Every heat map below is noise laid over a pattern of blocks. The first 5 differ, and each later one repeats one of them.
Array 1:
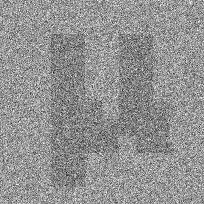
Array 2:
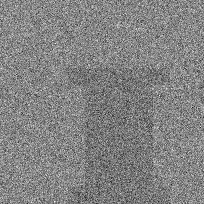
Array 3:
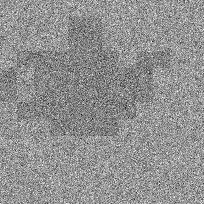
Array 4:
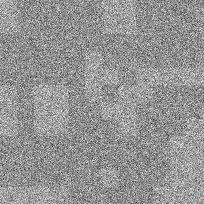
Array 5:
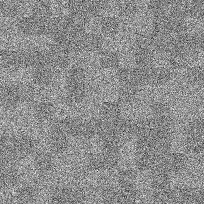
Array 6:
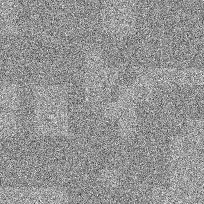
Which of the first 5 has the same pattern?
4
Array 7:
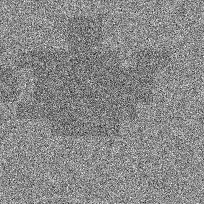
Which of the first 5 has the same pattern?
3
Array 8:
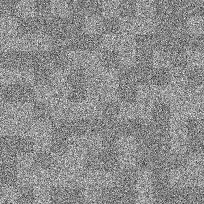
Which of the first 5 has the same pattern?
5
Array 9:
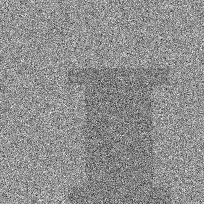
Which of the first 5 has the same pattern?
2
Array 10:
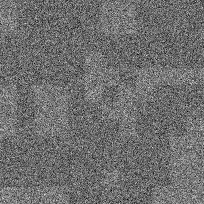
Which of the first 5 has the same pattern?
4
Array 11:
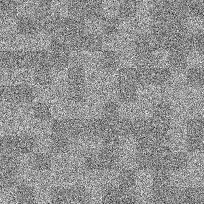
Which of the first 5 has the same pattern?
5
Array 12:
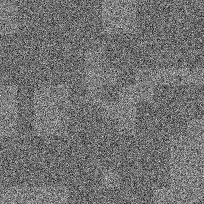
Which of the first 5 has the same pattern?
4
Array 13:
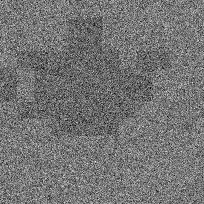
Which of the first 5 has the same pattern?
3
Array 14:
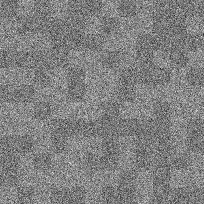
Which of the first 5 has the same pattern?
5
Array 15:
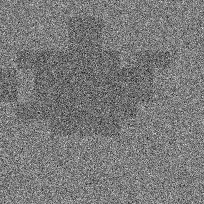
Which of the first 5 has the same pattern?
3
